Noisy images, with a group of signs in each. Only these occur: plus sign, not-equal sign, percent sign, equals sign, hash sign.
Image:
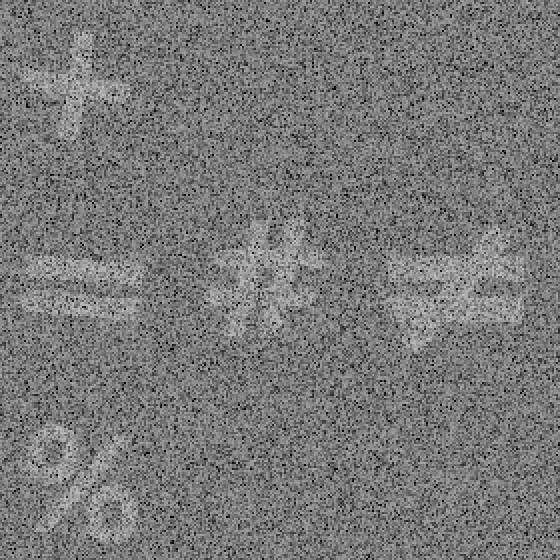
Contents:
top left: plus sign; middle left: equals sign; centre: hash sign; middle right: not-equal sign; bottom left: percent sign
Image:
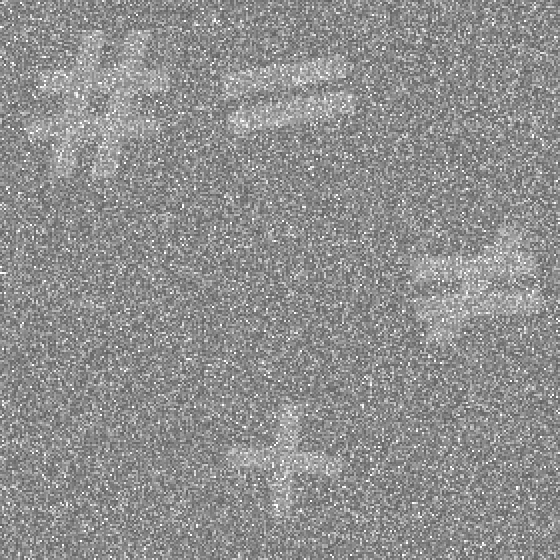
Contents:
top left: hash sign; top middle: equals sign; middle right: not-equal sign; bottom middle: plus sign
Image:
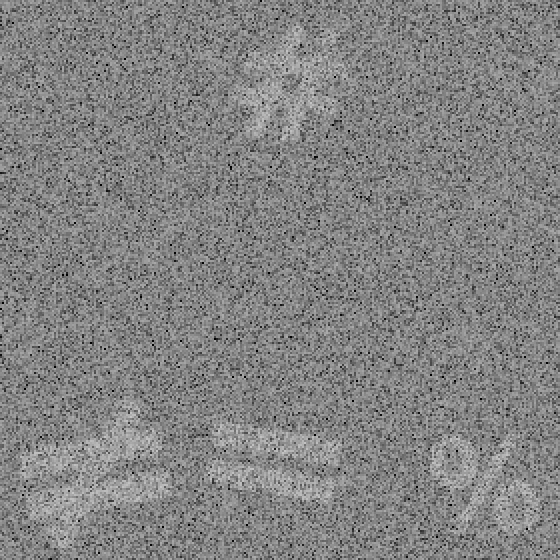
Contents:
top middle: hash sign; bottom left: not-equal sign; bottom middle: equals sign; bottom right: percent sign
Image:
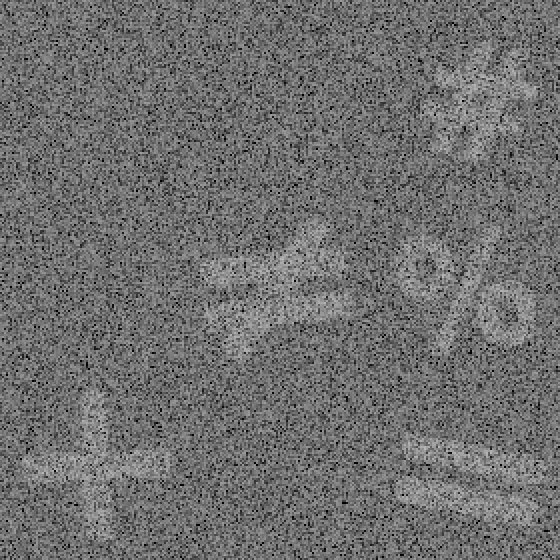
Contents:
top right: hash sign; centre: not-equal sign; middle right: percent sign; bottom left: plus sign; bottom right: equals sign
